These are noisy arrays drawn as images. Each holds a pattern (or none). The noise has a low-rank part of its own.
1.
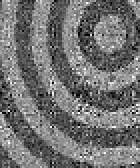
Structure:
rings round one point
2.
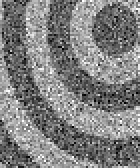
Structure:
rings round one point
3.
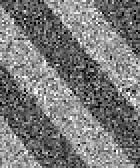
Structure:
diagonal stripes
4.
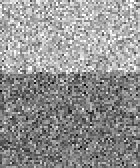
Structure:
a sharp edge
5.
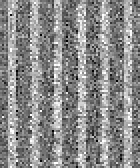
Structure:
vertical stripes
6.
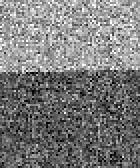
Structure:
a sharp edge
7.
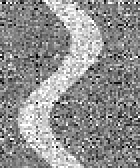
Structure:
a wavy band
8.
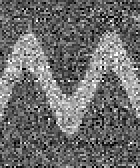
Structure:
a wavy band
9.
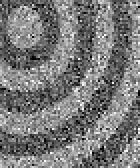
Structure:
rings round one point
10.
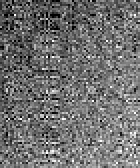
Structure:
a smooth slope
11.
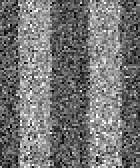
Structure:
vertical stripes
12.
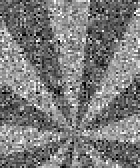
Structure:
spokes from one point
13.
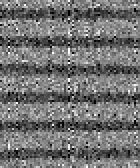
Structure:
horizontal stripes
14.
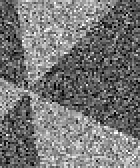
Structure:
spokes from one point
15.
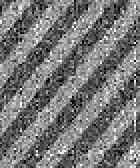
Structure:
diagonal stripes
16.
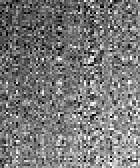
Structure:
a smooth slope
